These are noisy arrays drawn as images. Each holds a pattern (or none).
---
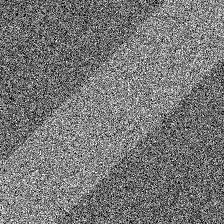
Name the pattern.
a diagonal band
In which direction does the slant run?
bottom left to top right
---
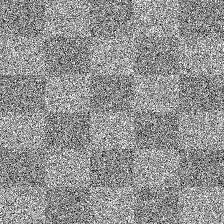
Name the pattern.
a checkerboard
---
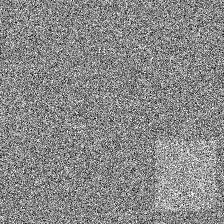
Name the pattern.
one block
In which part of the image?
bottom right
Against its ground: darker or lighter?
lighter
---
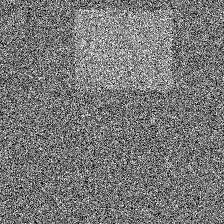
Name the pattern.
one block
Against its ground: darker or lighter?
lighter
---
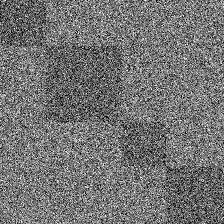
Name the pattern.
blocks along the diagonal
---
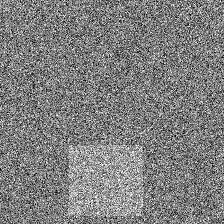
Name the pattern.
one block
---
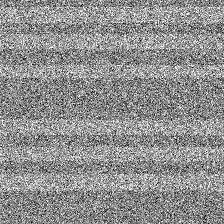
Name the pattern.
bands of rows
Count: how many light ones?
6
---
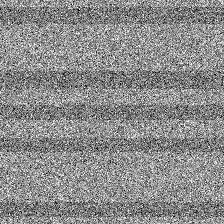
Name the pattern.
bands of rows
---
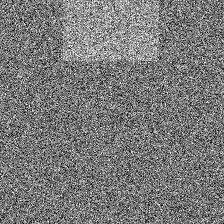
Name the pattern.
one block
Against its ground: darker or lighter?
lighter
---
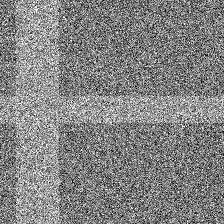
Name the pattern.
bands of rows crossing bands of columns
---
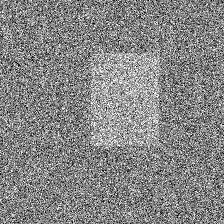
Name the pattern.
one block
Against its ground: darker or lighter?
lighter
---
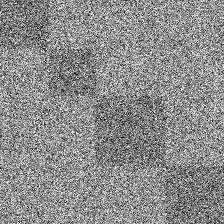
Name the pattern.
blocks along the diagonal
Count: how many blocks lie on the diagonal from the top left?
4
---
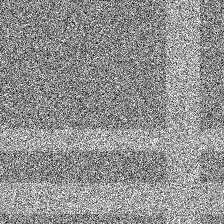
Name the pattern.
bands of rows crossing bands of columns
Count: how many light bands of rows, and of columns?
2 and 1
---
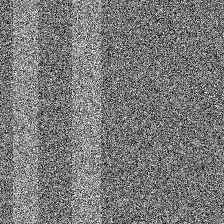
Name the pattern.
bands of columns
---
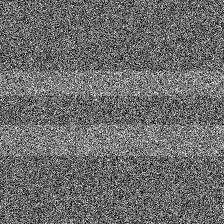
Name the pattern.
bands of rows
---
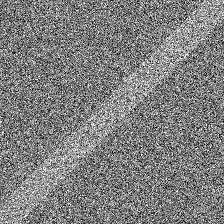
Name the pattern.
a diagonal band
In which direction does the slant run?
bottom left to top right
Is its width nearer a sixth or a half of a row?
a sixth
